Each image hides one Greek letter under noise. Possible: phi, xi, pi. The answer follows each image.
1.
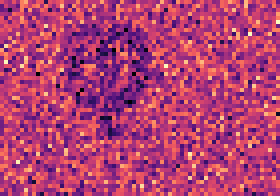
phi
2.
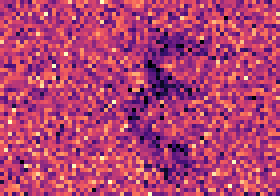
xi
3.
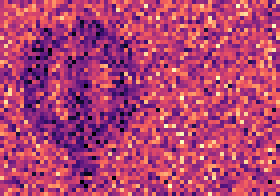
phi
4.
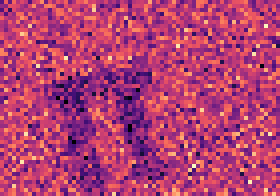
pi
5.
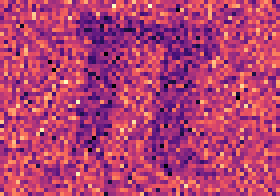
pi
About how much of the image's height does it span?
nearly all
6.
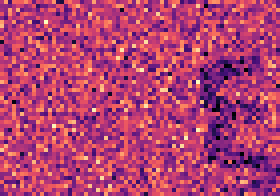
xi
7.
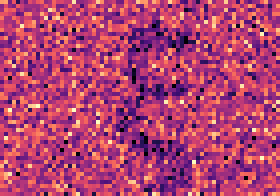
xi
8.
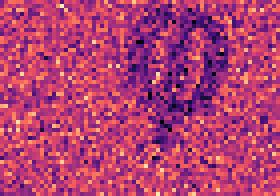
phi
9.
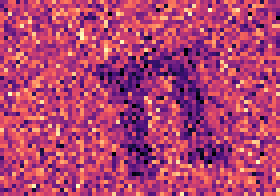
pi
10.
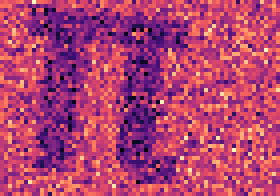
pi
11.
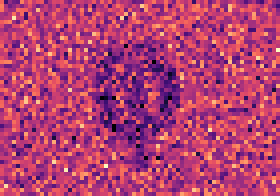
phi
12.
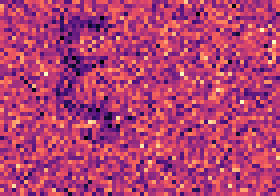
xi
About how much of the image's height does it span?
two thirds
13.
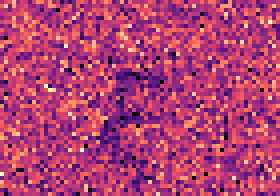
xi
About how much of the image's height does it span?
two thirds
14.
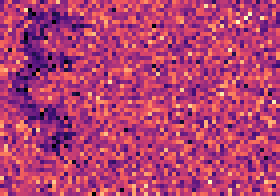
xi
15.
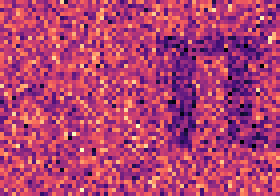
pi
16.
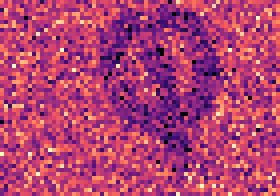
phi
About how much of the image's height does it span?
nearly all
